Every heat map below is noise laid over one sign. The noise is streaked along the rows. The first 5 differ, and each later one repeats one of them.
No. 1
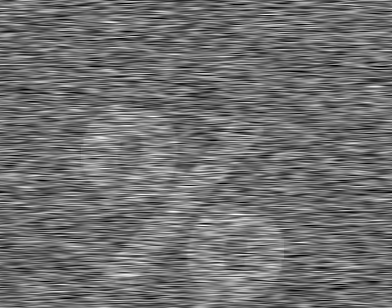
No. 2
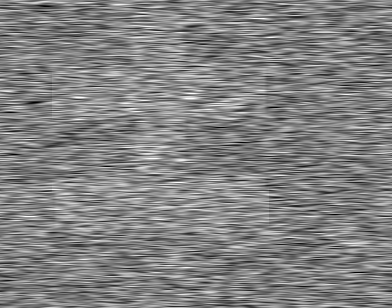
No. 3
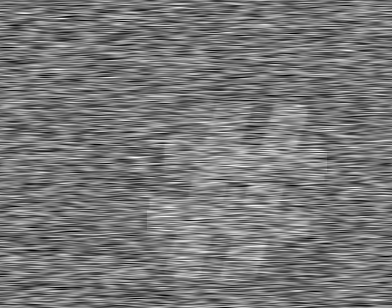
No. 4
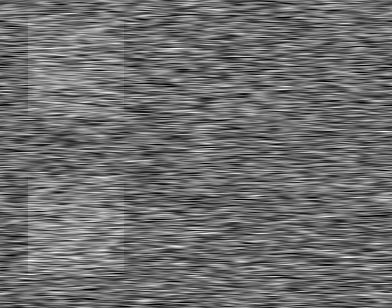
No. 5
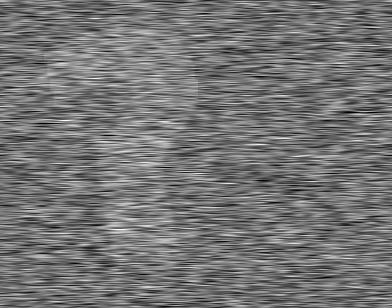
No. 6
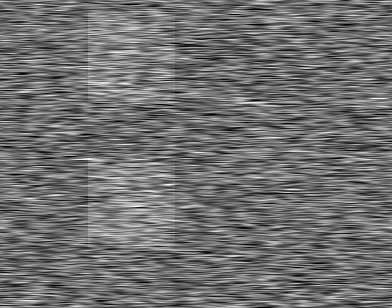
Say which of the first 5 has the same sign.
4
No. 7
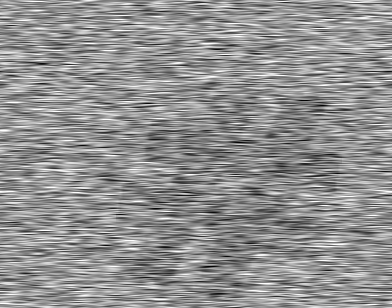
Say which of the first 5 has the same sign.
3
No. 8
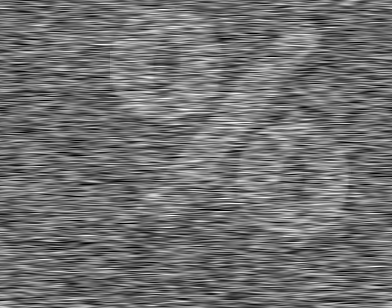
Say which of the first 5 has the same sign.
1
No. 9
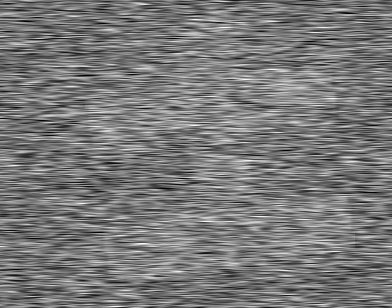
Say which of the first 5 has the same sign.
2
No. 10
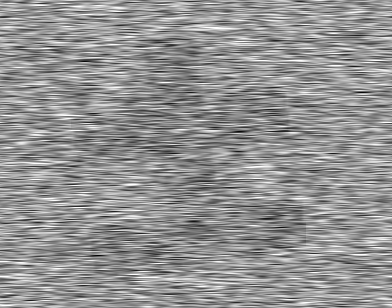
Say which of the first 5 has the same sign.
2
